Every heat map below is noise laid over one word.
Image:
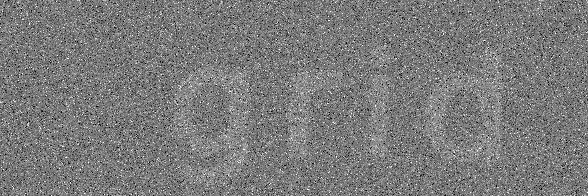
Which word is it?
grid
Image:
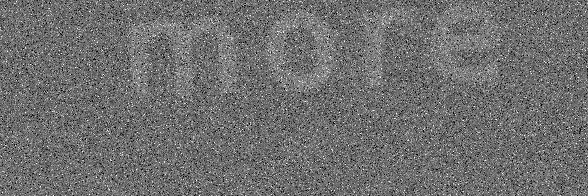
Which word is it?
more
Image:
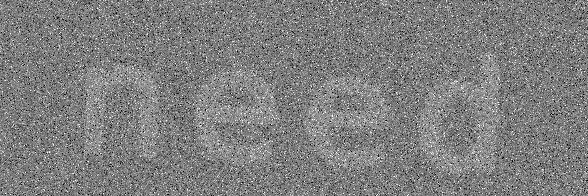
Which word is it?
need
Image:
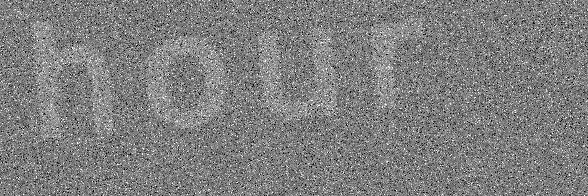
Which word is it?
hour
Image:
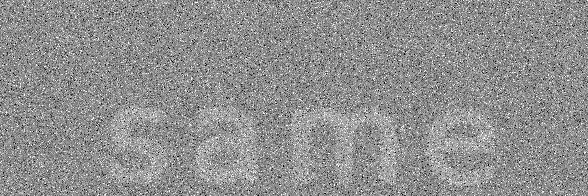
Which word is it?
same
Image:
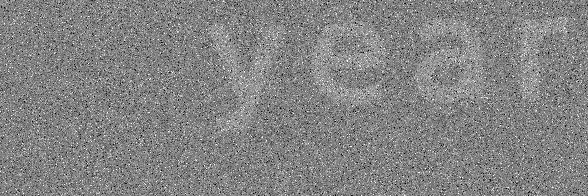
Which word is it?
year
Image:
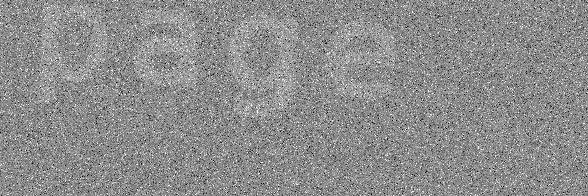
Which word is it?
page
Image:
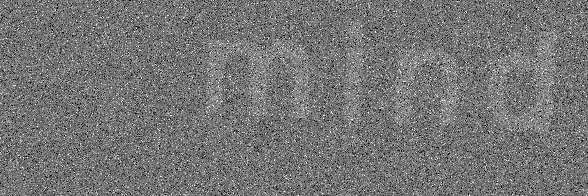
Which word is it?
mind
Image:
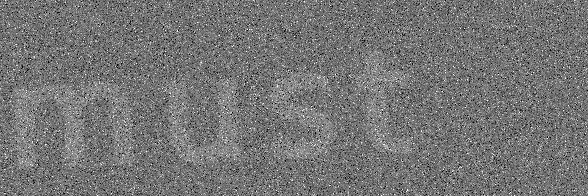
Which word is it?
must
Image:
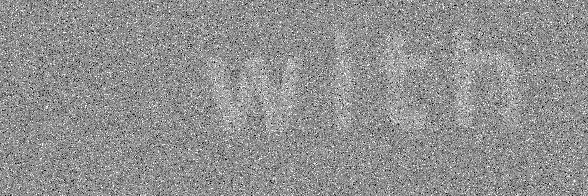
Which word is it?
with
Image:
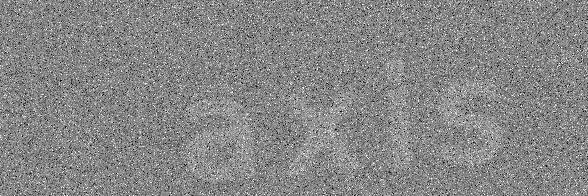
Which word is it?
axis
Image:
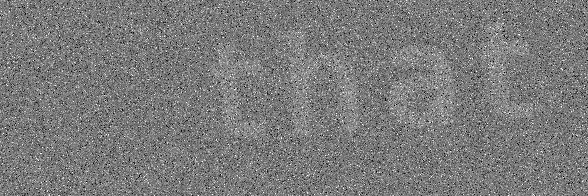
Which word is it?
that
